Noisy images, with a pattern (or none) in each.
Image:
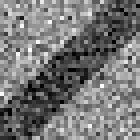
a diagonal band
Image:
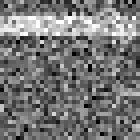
one band of rows
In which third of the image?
top
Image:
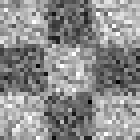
a checkerboard
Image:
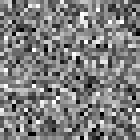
only noise
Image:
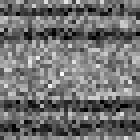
bands of rows
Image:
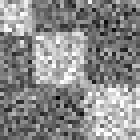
blocks along the diagonal
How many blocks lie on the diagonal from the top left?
3
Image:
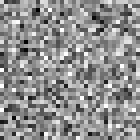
only noise
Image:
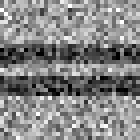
bands of rows
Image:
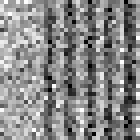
bands of columns
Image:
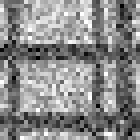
bands of rows crossing bands of columns
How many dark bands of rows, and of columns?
2 and 3
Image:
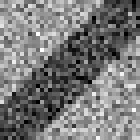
a diagonal band
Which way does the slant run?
bottom left to top right
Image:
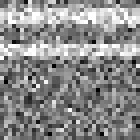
bands of rows
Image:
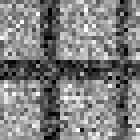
bands of rows crossing bands of columns
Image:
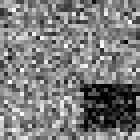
one block
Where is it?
bottom right
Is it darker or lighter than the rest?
darker
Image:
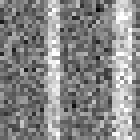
bands of columns
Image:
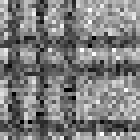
bands of rows crossing bands of columns
